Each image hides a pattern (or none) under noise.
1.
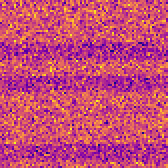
bands of rows
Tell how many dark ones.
3
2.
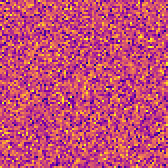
only noise
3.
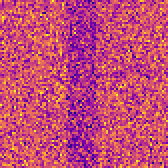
one band of columns
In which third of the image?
middle
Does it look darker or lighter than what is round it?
darker
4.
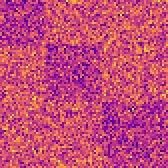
blocks along the diagonal
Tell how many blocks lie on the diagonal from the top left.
3
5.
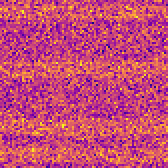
bands of rows
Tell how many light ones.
4
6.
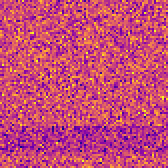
one band of rows
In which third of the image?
bottom
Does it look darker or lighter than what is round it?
darker
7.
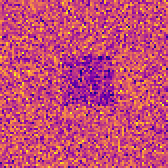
one block
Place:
centre
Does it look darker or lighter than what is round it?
darker
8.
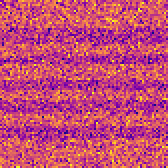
bands of rows
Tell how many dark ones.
5
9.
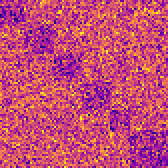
blocks along the diagonal
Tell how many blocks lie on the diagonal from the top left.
6
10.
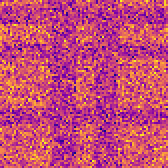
bands of rows crossing bands of columns
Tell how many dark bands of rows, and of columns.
3 and 2
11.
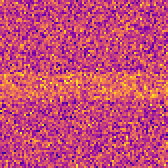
one band of rows
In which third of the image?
middle
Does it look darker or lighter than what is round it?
lighter
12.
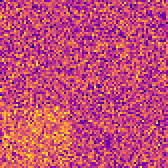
one block
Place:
bottom left
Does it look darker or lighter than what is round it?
lighter
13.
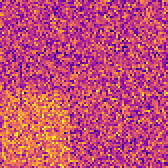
one block
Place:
bottom left
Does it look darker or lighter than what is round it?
lighter
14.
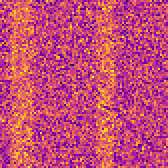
bands of columns
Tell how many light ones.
2
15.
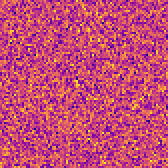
only noise
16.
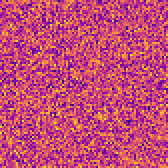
only noise
